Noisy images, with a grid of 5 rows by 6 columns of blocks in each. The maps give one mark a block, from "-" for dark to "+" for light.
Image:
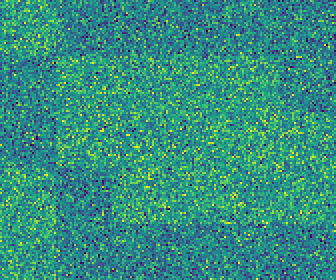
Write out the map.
+-----
-++++-
-+++++
+-++++
+-----
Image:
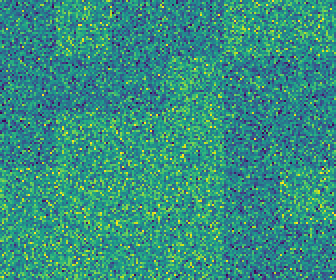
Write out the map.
-+--++
---+--
-+++--
++++-+
++++--
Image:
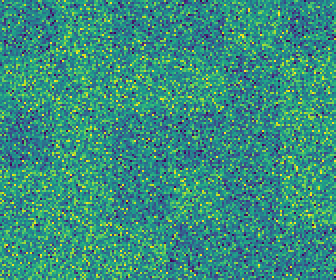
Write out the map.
-+--+-
++++-+
-+---+
++-+-+
+++---
